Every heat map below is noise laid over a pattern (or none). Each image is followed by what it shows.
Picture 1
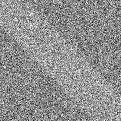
a diagonal band
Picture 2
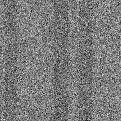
bands of columns
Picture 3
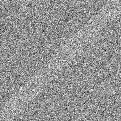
a diagonal band
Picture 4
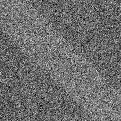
a diagonal band
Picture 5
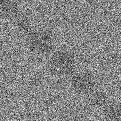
blocks along the diagonal
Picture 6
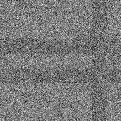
bands of rows crossing bands of columns
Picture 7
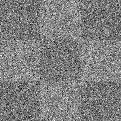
a checkerboard
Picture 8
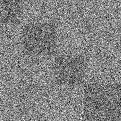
blocks along the diagonal
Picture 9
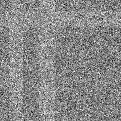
bands of rows crossing bands of columns
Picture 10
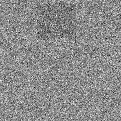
one block
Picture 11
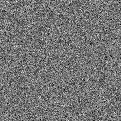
only noise
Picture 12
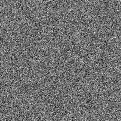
only noise
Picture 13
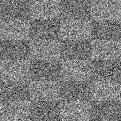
a checkerboard
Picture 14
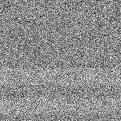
bands of rows
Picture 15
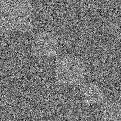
blocks along the diagonal
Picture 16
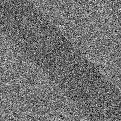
a diagonal band
